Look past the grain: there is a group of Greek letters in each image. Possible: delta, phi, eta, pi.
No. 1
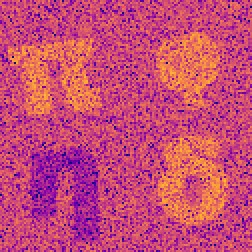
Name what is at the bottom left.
eta
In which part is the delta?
bottom right
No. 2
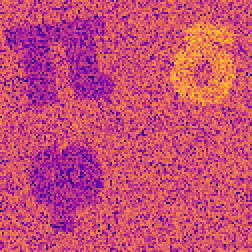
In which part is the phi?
bottom left
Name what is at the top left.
pi
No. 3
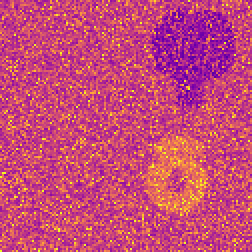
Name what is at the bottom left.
nothing
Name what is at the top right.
phi
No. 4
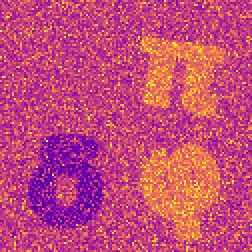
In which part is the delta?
bottom left
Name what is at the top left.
nothing
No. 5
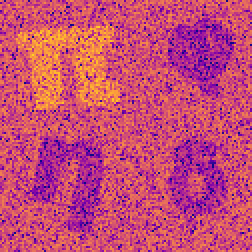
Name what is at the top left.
pi
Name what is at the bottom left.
eta
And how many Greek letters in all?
4
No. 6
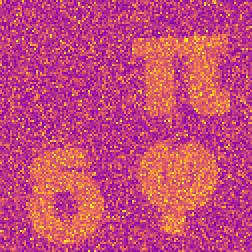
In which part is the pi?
top right
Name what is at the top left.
nothing
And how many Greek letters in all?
3
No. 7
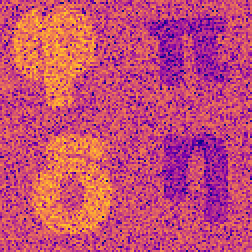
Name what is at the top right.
pi
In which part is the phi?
top left
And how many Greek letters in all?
4
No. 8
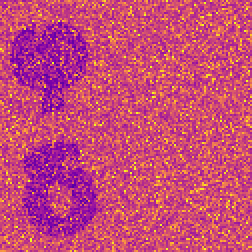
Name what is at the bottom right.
nothing
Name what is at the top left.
phi
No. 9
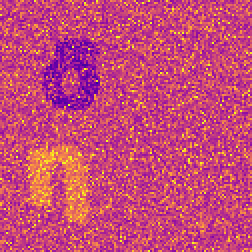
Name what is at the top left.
delta
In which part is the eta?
bottom left
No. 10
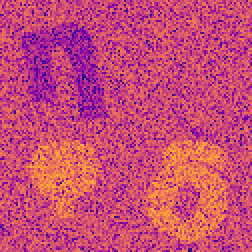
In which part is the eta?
top left
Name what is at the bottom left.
phi
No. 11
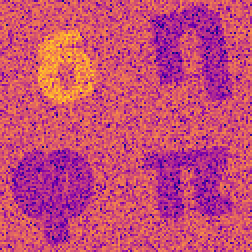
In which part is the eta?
top right
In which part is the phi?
bottom left
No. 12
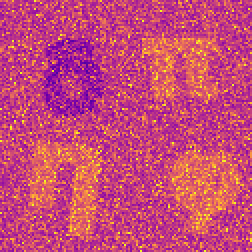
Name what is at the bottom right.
phi
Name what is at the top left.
delta
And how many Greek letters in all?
4
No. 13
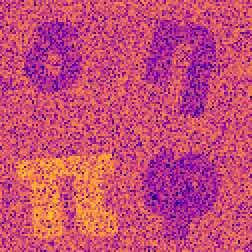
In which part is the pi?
bottom left
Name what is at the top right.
eta
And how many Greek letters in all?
4
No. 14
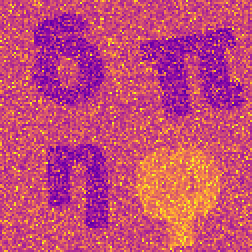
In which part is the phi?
bottom right
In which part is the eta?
bottom left
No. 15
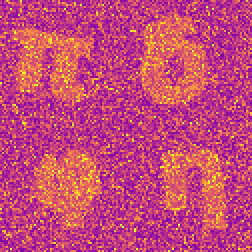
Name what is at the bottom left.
phi
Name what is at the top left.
pi
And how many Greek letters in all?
4
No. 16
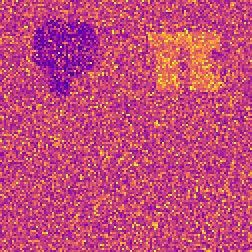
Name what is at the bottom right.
nothing
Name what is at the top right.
pi
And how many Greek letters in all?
2
